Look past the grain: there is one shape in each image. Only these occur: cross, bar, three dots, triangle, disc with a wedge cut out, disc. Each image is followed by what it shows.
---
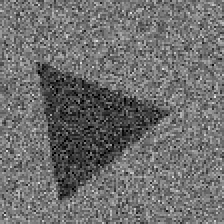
dark triangle
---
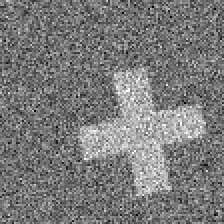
light cross
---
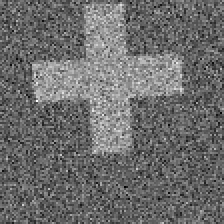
light cross
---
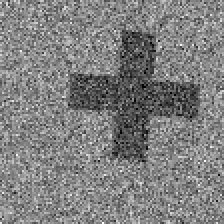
dark cross
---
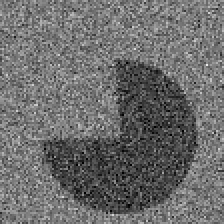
dark disc with a wedge cut out
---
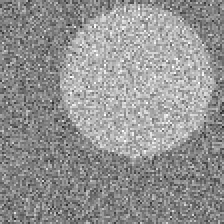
light disc
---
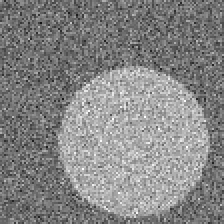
light disc
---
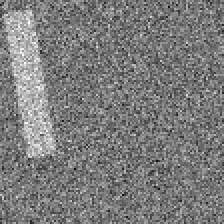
light bar
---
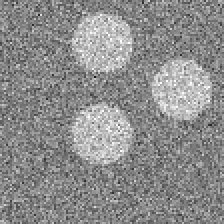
light three dots
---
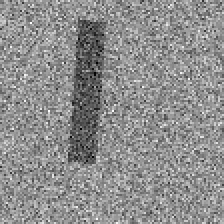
dark bar
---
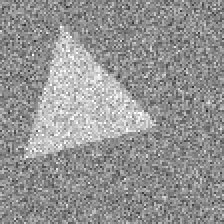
light triangle
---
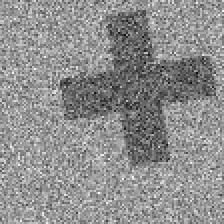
dark cross
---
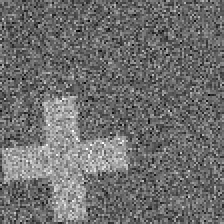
light cross
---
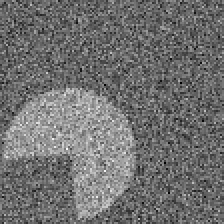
light disc with a wedge cut out
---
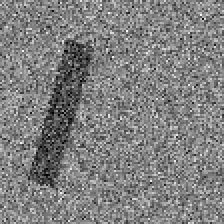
dark bar
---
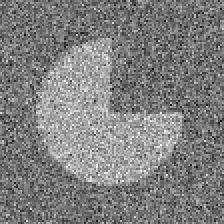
light disc with a wedge cut out
